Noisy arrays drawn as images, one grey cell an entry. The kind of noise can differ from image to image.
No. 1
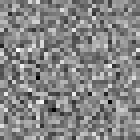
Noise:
low rank plus noise
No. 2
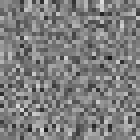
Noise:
low rank plus noise
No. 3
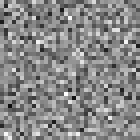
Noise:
independent entries
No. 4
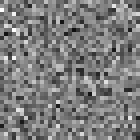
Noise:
independent entries
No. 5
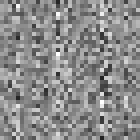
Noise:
columns of uneven size
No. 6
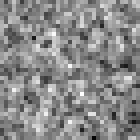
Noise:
blotchy
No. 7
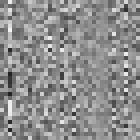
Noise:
columns of uneven size
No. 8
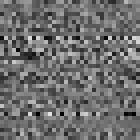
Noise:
rows of uneven size
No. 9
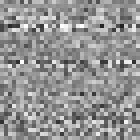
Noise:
rows of uneven size
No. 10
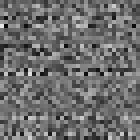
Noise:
rows of uneven size
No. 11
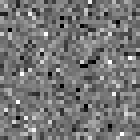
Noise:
heavy tails
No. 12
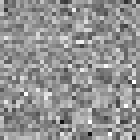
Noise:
low rank plus noise
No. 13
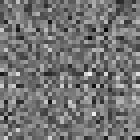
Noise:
low rank plus noise
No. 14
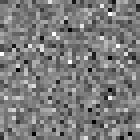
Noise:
heavy tails
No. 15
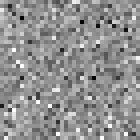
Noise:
heavy tails
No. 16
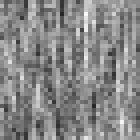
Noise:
streaked along the columns
